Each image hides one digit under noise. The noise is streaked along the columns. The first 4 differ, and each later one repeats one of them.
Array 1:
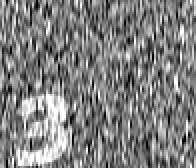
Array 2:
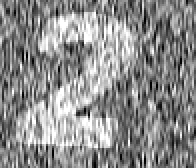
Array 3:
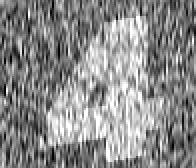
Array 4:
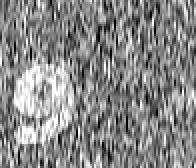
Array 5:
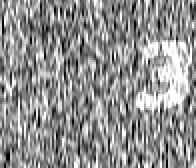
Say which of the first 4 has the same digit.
1
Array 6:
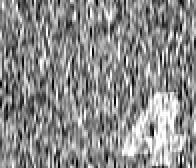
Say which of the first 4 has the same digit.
3
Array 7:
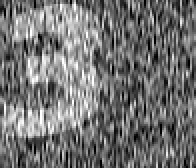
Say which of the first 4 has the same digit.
1
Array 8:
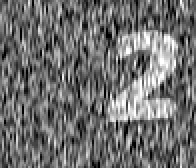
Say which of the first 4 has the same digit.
2
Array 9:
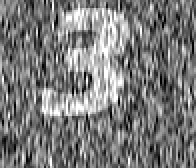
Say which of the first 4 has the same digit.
1
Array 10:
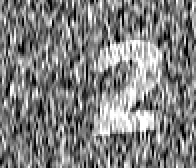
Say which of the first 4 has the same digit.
2
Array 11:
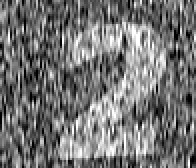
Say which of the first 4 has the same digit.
2
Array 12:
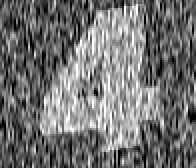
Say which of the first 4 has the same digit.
3
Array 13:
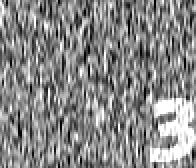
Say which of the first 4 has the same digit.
1
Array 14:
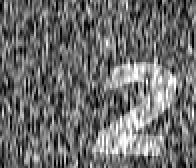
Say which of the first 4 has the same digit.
2
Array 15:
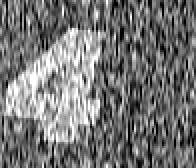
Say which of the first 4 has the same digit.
3
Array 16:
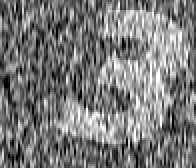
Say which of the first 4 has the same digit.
1
